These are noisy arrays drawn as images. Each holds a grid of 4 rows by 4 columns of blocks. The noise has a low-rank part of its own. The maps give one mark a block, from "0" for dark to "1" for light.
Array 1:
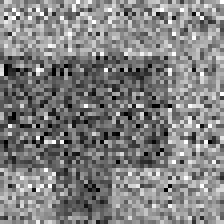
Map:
1 1 1 1
0 0 0 1
0 0 0 1
1 0 1 1
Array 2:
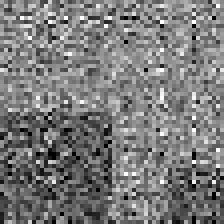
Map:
1 1 1 1
1 1 1 1
0 0 1 1
0 0 1 0
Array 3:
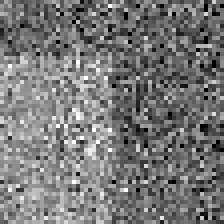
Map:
0 0 0 0
1 1 0 0
1 1 0 0
1 1 0 0
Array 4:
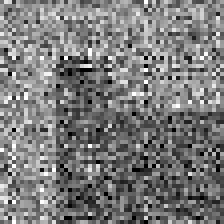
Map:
1 1 1 1
1 0 1 1
1 0 0 0
1 0 0 0
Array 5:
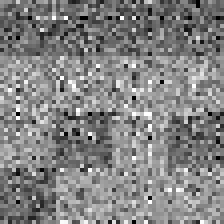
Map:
0 0 0 0
1 1 1 1
1 0 1 0
0 1 1 1
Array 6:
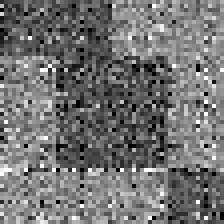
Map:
0 0 1 1
1 0 0 1
1 0 0 1
1 1 1 0
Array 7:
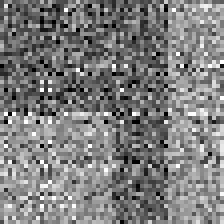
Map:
0 0 0 1
0 0 0 1
1 1 0 1
1 1 0 1
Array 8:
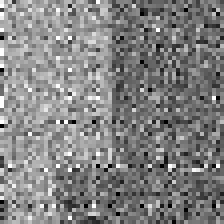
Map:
1 1 0 0
1 1 0 0
1 1 0 0
1 0 0 0
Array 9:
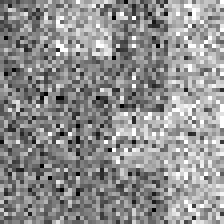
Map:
0 1 0 1
0 0 0 1
0 0 1 1
0 0 0 1
